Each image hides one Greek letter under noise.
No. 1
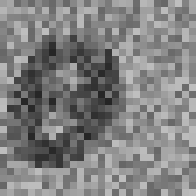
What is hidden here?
dark theta
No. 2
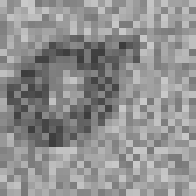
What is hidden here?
dark sigma
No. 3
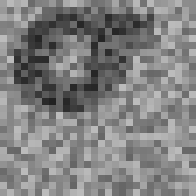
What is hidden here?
dark sigma
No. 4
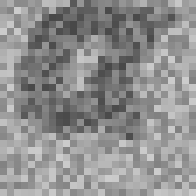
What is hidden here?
dark alpha
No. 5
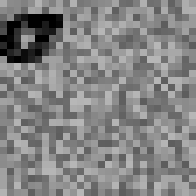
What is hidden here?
dark sigma, top left
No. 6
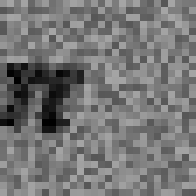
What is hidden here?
dark pi, middle left
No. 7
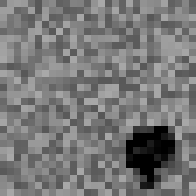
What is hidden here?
dark phi, bottom right
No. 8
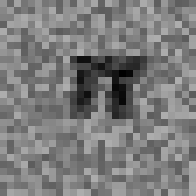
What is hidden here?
dark pi, centre
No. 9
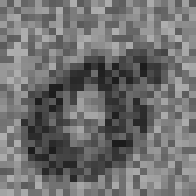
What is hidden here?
dark sigma
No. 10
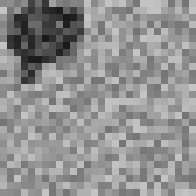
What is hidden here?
dark phi, top left
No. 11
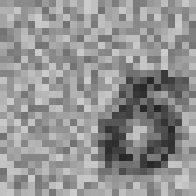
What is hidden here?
dark delta
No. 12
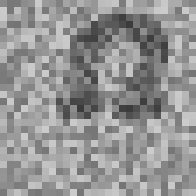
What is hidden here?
dark omega
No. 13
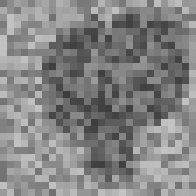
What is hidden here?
dark phi
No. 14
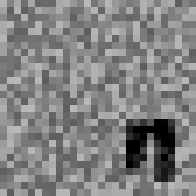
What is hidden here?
dark eta, bottom right
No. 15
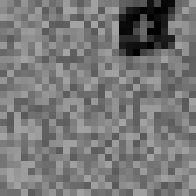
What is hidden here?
dark alpha, top right
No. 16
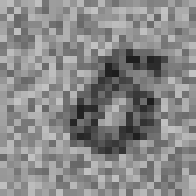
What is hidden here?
dark delta
